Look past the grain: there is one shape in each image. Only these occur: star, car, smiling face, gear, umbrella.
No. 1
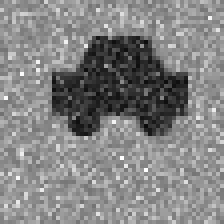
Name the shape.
car
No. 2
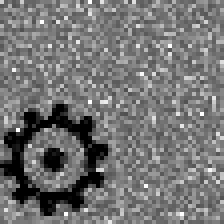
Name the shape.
gear
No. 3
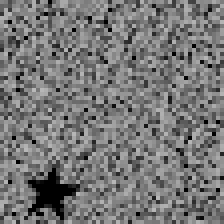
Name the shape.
star
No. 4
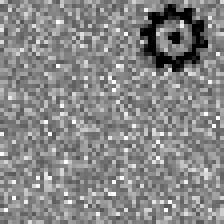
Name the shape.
gear
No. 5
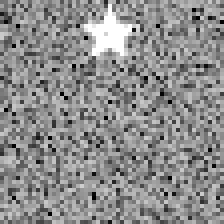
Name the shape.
star
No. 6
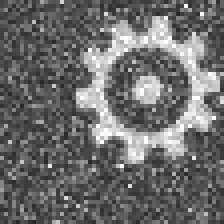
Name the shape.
gear
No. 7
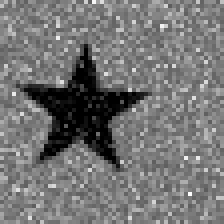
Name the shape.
star
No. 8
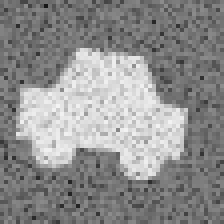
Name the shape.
car
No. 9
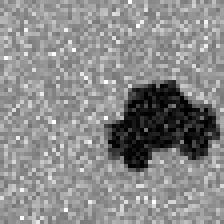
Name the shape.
car
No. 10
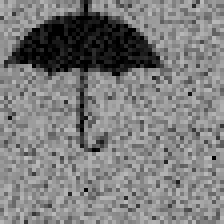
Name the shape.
umbrella
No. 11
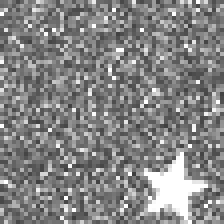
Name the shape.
star
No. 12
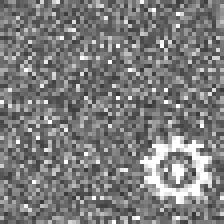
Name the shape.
gear
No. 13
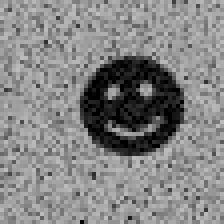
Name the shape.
smiling face
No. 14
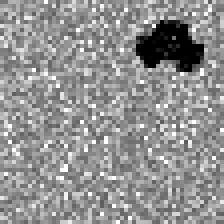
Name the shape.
car
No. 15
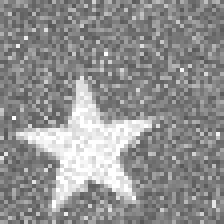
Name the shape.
star
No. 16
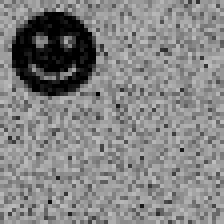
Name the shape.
smiling face
